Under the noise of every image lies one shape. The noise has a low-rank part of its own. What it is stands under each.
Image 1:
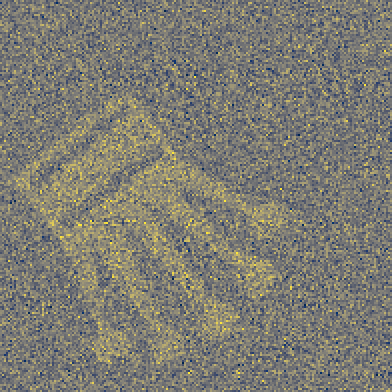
chess queen
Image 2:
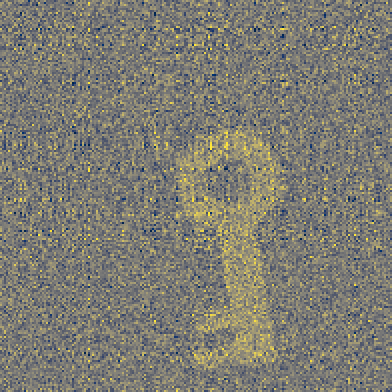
key
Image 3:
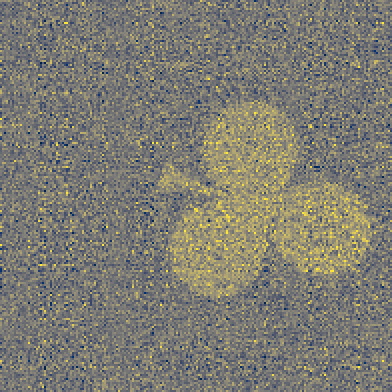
club
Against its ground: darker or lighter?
lighter
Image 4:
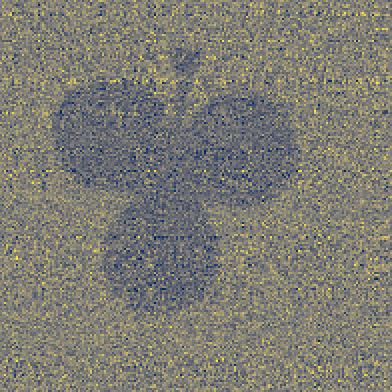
club
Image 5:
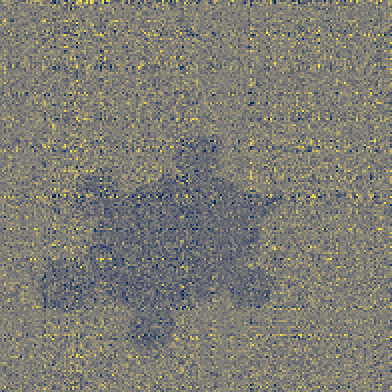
turtle
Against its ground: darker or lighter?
darker
